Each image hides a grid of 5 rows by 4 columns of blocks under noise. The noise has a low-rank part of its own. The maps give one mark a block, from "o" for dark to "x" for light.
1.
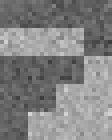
o o o o
x x x o
o o o x
o o x x
o x x x
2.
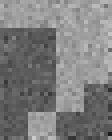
x x x x
o o x x
o o x x
o o x o
o x o o
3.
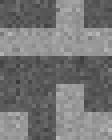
o o x o
x x x x
o o o o
o o x o
x o x x
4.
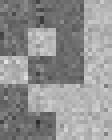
o o o x
o x o x
x o o x
o x x x
o o x x
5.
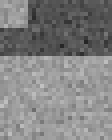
x o o o
o o o o
x x x x
x x x x
x x x x
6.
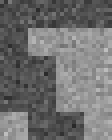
o o o o
o x x x
o o x x
o o x x
x o o x
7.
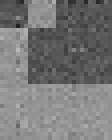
o x o o
x o o o
x o o o
x x x x
x x x x
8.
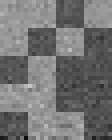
x x o x
x o x o
o x o o
x x o o
o x x o
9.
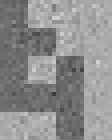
o x x x
o o x x
o x o x
o o o x
x x o x
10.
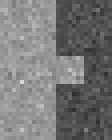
x x o o
x x o o
x x x o
x x o o
x x o o
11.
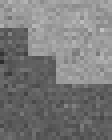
x x x x
o x x x
o o x x
o o o o
o o o o
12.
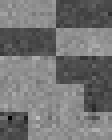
x x o o
o o x x
x x o o
x x x o
o x x x
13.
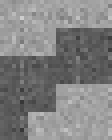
x x x x
x x o o
o o o o
o o x x
o x x x
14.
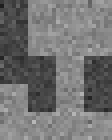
o x x x
o x x x
o o x o
x o x o
x x x x
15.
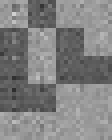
x o x x
o x o x
o x o o
o o x x
x x x x
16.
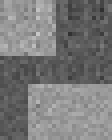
x x o o
x x o o
o o o o
o x x x
o x x x
